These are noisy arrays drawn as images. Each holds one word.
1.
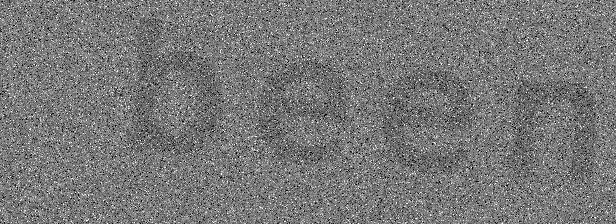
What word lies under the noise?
been
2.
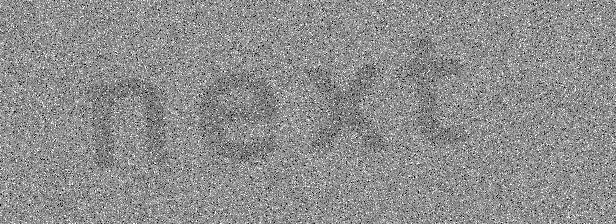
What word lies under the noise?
next
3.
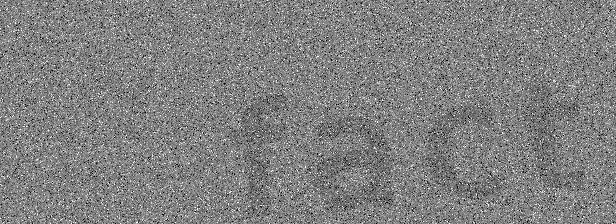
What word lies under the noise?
fact
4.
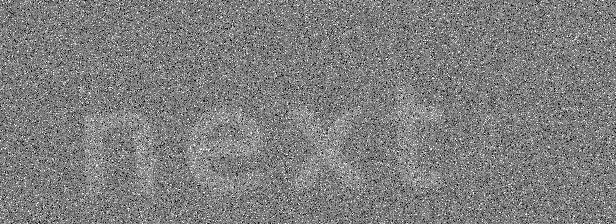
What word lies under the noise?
next
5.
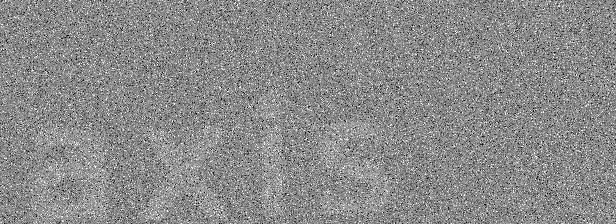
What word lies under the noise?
axis
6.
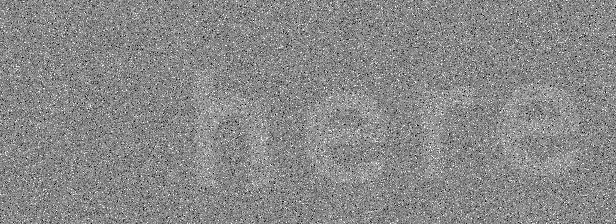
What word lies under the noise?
here
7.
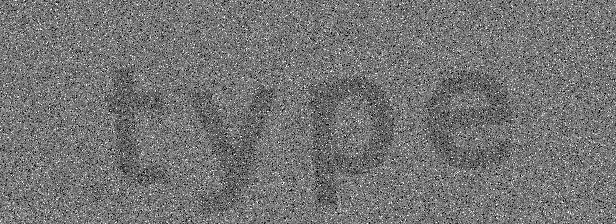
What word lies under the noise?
type
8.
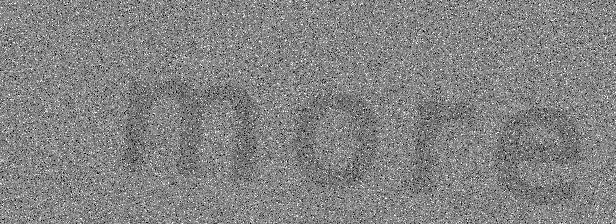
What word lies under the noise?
more
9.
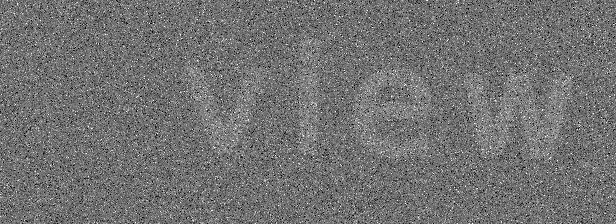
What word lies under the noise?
view
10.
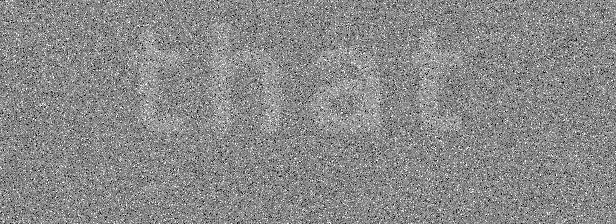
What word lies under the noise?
that
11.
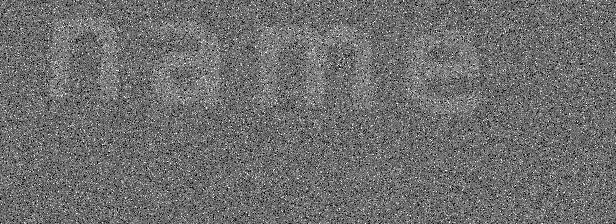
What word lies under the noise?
name
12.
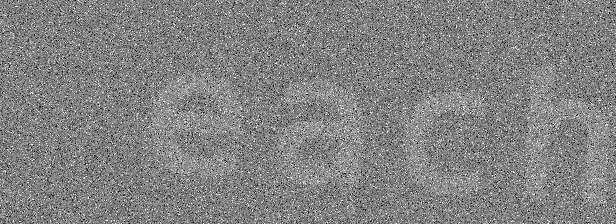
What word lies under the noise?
each
